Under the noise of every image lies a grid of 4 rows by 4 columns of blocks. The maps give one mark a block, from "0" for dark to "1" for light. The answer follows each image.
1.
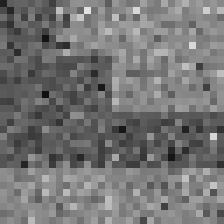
0111
0011
0000
1111
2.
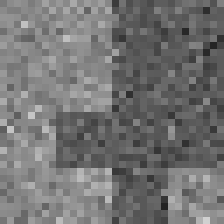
1100
1100
1000
1101
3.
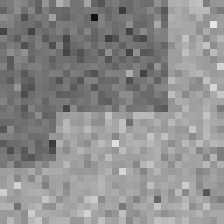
0001
0001
0111
1111
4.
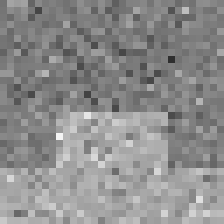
0000
0000
0110
1111
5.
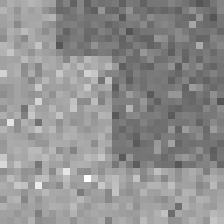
1000
1100
1100
1111
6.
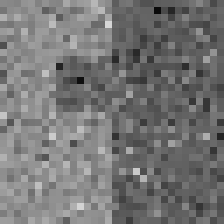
1100
1000
1100
1100
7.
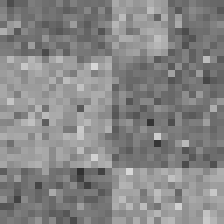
0010
1100
1100
0011
